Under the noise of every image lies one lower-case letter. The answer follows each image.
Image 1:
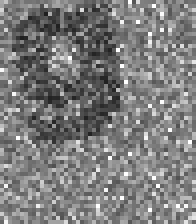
g
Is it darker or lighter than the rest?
darker
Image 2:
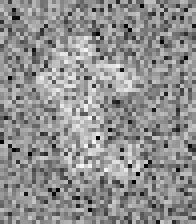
t
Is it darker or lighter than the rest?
lighter
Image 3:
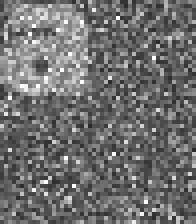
a
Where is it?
top left
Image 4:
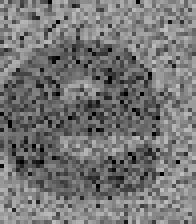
e
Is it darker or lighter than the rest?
darker
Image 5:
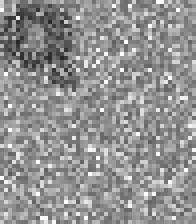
q
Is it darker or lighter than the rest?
darker
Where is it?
top left
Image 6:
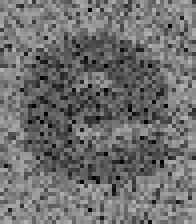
e
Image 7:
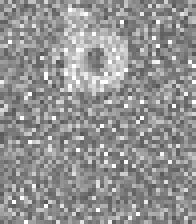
b
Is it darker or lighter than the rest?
lighter
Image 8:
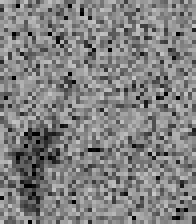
f
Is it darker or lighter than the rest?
darker
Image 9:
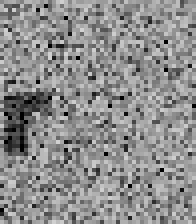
r
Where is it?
middle left
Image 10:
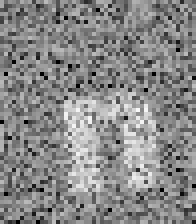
n
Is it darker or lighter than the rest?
lighter
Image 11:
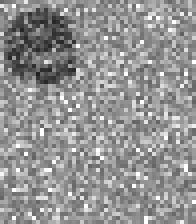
e
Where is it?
top left
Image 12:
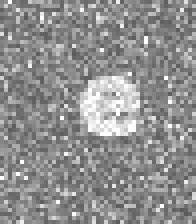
e
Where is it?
centre
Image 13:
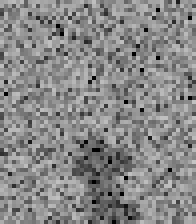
t
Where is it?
bottom middle
